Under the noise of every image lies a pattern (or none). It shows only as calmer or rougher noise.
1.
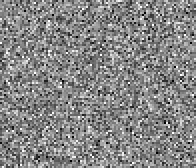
only noise
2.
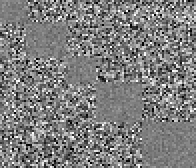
blocks along the diagonal
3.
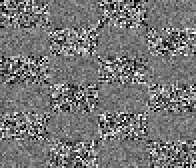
a checkerboard
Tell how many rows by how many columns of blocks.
6 by 4
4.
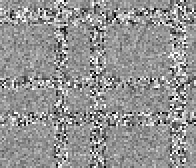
bands of rows crossing bands of columns
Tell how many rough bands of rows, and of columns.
3 and 3
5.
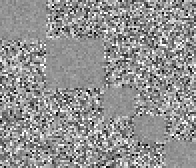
blocks along the diagonal
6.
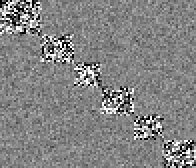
blocks along the diagonal
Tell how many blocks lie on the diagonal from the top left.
6
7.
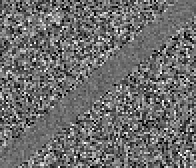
a diagonal band
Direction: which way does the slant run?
bottom left to top right
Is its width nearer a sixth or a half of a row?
a sixth
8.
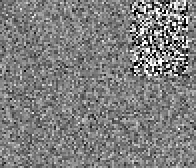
one block
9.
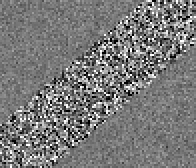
a diagonal band
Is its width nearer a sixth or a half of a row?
a half
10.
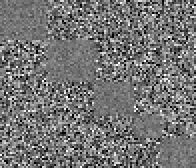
blocks along the diagonal
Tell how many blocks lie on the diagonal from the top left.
5
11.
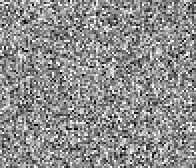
only noise
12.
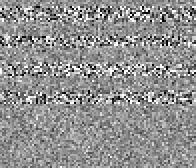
bands of rows
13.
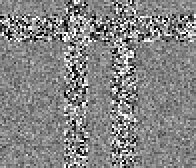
bands of rows crossing bands of columns
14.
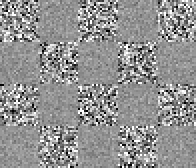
a checkerboard
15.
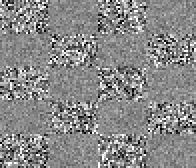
a checkerboard
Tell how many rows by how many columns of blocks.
5 by 4
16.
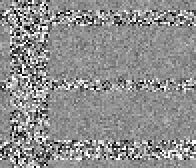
bands of rows crossing bands of columns
